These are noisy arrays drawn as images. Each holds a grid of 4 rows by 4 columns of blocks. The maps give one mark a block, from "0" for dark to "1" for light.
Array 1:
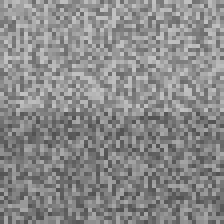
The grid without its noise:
1111
1111
0000
0000
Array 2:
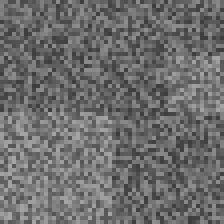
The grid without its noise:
0000
0001
1100
1100
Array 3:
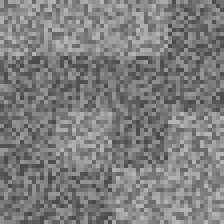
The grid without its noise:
1110
0000
0101
0011
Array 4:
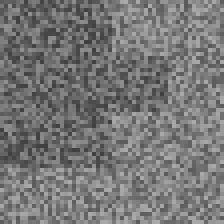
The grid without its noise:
0011
0001
0011
1111
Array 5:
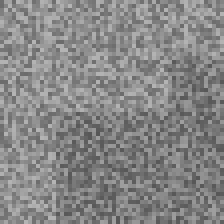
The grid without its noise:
1111
1110
1000
1000
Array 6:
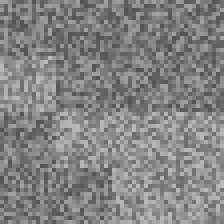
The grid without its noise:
0000
1000
0111
0011
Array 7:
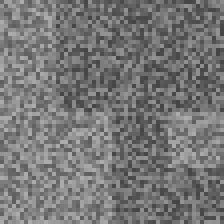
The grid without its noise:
1000
1000
1101
1100
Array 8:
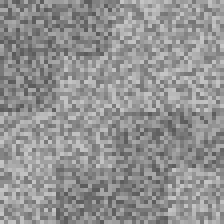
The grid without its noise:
0011
0111
1100
1001
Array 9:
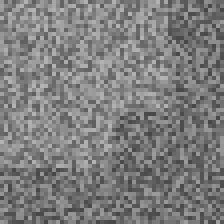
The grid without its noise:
1110
1110
1100
0000
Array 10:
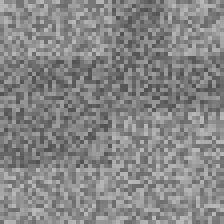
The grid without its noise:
1101
0000
0011
1111
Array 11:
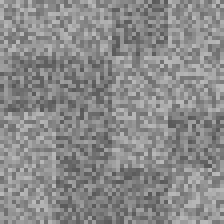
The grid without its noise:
1101
0011
1010
1001
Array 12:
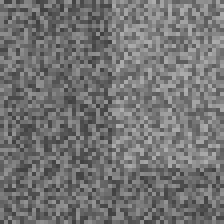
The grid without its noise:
0011
0011
0011
0000
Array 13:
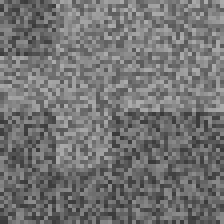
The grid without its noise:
0111
1111
0100
0000
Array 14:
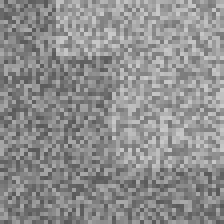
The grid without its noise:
0111
0011
0011
0000
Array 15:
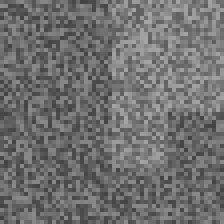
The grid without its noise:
0011
0011
0010
0000
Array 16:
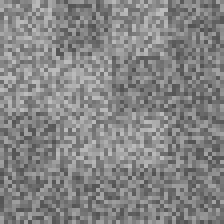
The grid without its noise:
1010
1100
0110
0000
